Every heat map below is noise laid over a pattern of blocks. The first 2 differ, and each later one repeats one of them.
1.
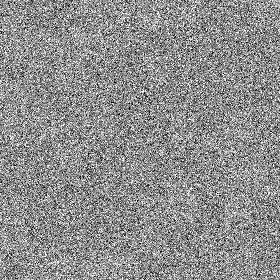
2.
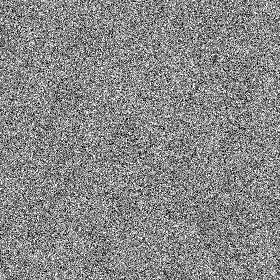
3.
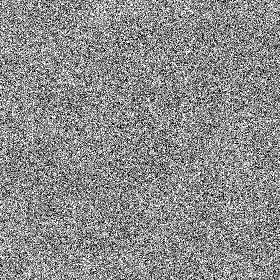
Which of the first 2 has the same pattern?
1
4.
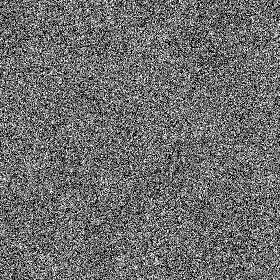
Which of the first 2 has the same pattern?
2
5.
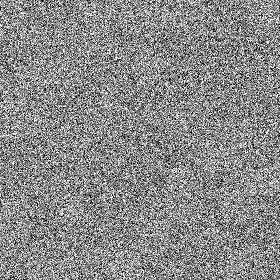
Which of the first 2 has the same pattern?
1
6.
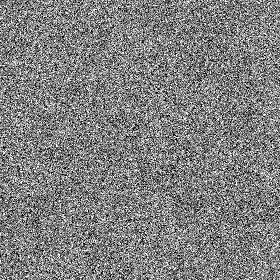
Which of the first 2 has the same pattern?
2
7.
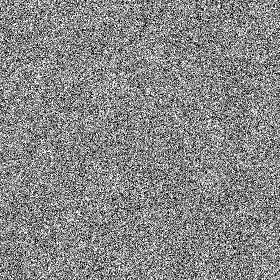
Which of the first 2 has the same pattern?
2
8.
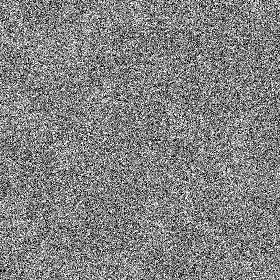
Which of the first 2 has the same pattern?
1
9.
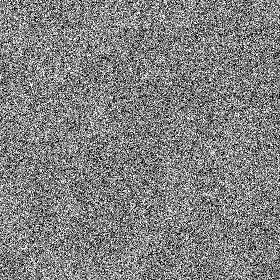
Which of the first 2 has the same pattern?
1
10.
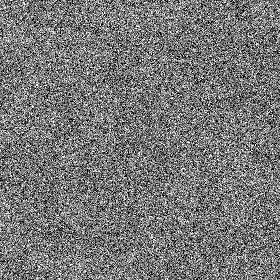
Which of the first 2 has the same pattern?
1
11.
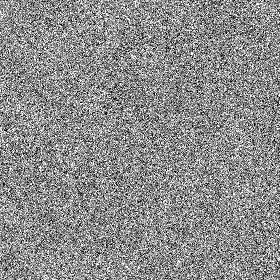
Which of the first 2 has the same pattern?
1
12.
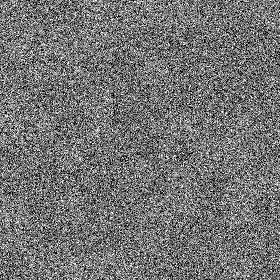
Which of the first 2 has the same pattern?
1
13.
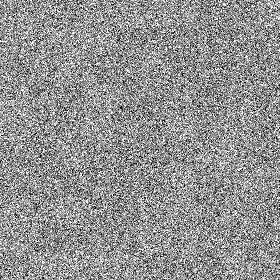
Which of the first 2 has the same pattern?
1
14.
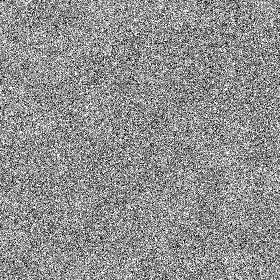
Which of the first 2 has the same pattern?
1
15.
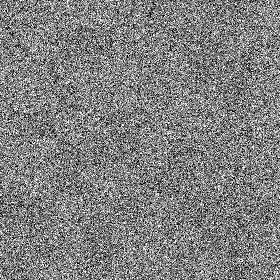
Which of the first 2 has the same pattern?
2
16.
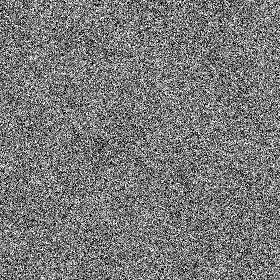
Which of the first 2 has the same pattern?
2
